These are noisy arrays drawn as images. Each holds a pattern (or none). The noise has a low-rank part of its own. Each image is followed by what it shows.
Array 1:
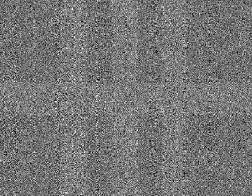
bands of rows crossing bands of columns
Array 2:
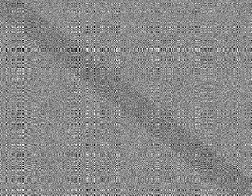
a diagonal band
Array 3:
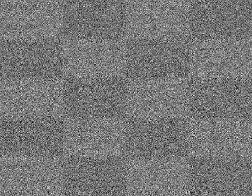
a checkerboard
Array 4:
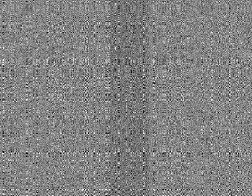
one band of columns
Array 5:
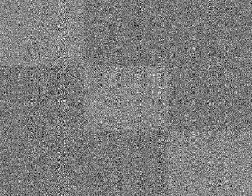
blocks along the diagonal
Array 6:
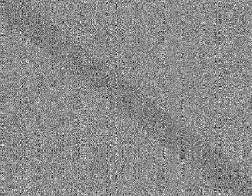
a diagonal band
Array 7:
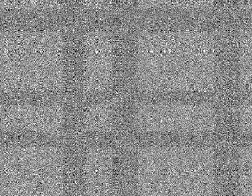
bands of rows crossing bands of columns
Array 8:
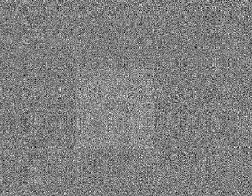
one block
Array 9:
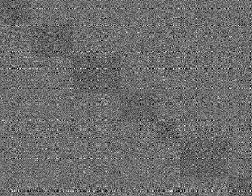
blocks along the diagonal
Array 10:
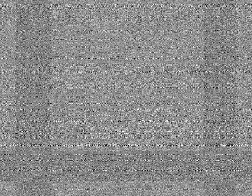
bands of rows crossing bands of columns
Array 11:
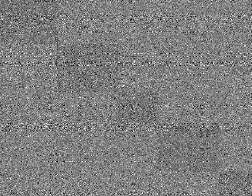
blocks along the diagonal
